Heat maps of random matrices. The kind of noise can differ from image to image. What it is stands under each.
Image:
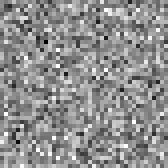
independent entries
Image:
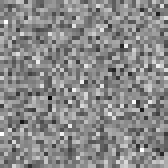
independent entries
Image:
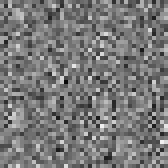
low rank plus noise
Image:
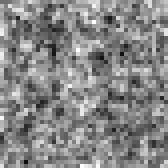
blotchy
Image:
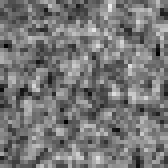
blotchy
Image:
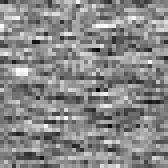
streaked along the rows
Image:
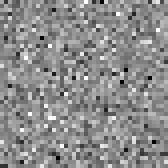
heavy tails
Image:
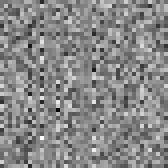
columns of uneven size
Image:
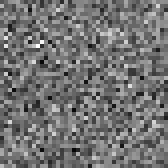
independent entries
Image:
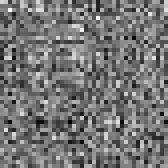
low rank plus noise
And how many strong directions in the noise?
three or four
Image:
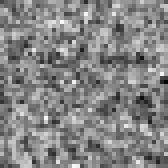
blotchy
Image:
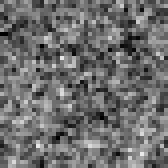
blotchy
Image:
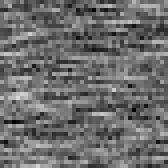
streaked along the rows
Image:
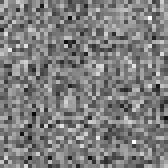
low rank plus noise
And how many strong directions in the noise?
five to eight
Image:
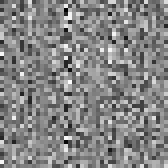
columns of uneven size
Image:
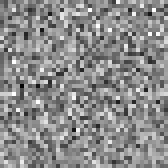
independent entries
